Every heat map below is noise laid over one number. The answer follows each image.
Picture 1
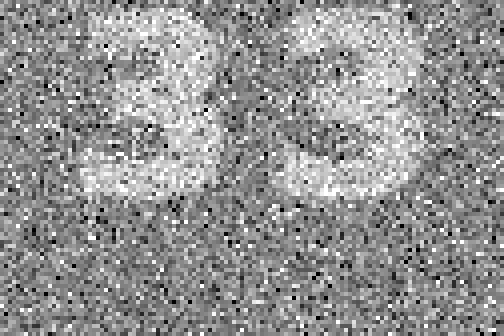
33
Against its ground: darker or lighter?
lighter
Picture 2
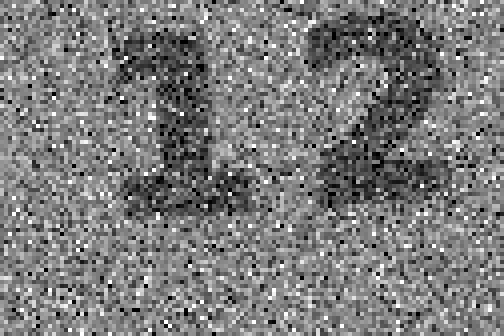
12
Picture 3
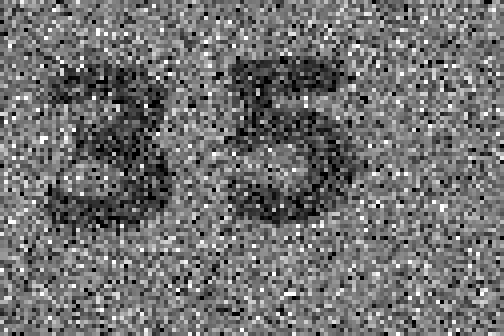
35
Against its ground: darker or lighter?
darker
